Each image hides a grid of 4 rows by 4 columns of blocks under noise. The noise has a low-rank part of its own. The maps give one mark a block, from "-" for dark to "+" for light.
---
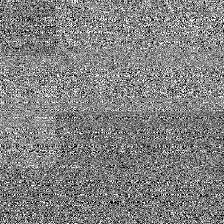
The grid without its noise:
- + + +
+ + + +
+ - - -
- - - -
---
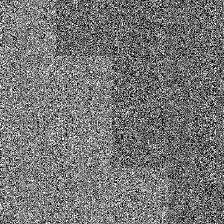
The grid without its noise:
+ - - -
+ + - -
+ + - -
+ + + -
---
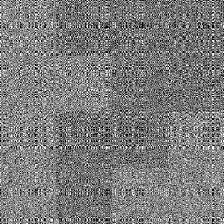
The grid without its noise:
+ - - -
+ + - -
+ - - +
+ - + +
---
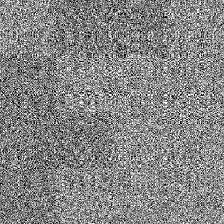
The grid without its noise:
+ - - +
- + + +
- - + +
- + + +
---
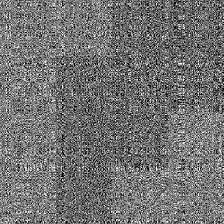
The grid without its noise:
+ + - -
+ - - -
+ - - +
+ - + +
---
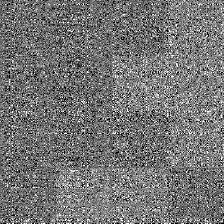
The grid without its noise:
- - - +
- - + +
- - - +
- + + -
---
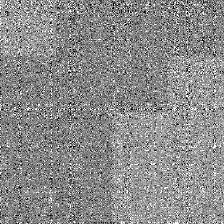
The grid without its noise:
+ - - -
- - - +
- - + +
- - + +
